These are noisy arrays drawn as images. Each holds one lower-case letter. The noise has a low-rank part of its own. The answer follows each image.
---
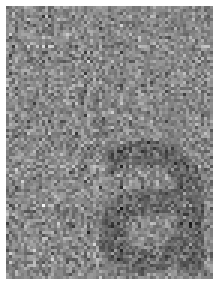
a
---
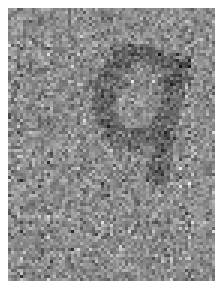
q
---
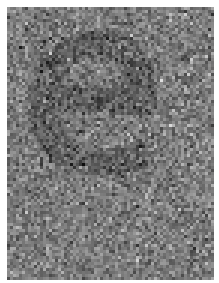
e
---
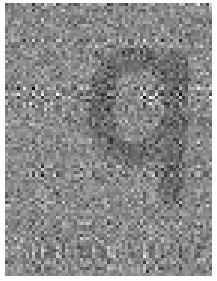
q
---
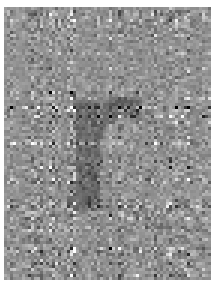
r
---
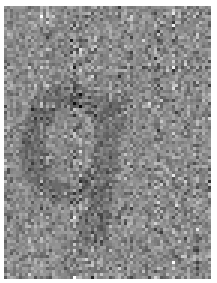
q
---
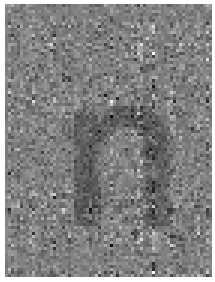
n
